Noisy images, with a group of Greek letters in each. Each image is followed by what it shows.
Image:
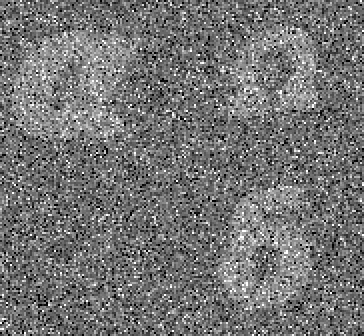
top left: alpha; top right: omega; bottom right: delta
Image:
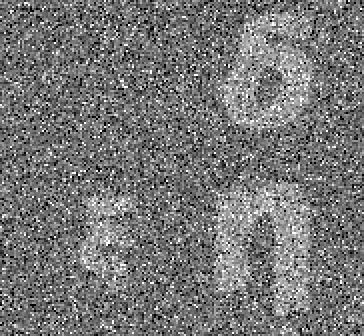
top right: delta; bottom left: xi; bottom right: eta
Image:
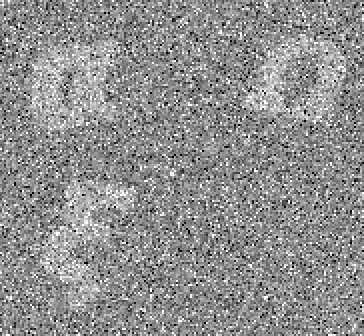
top left: alpha; top right: omega; bottom left: xi
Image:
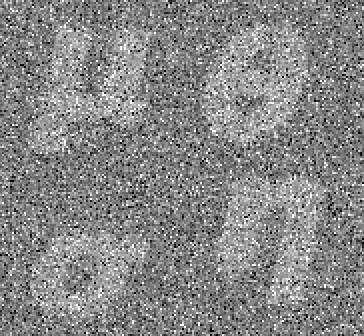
top left: mu; top right: theta; bottom left: sigma; bottom right: eta
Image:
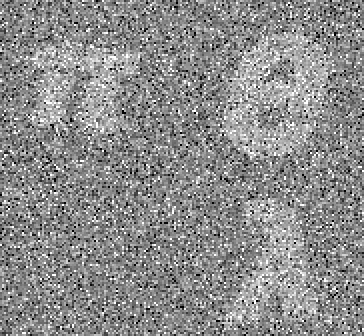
top left: pi; top right: theta; bottom right: lambda
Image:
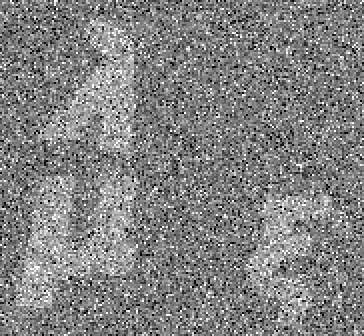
top left: lambda; bottom left: mu; bottom right: xi
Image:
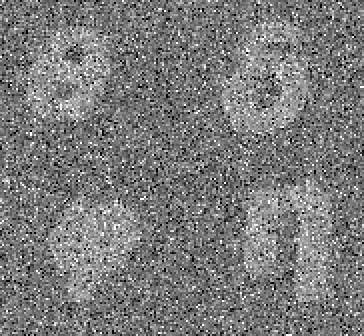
top left: theta; top right: delta; bottom left: phi; bottom right: eta
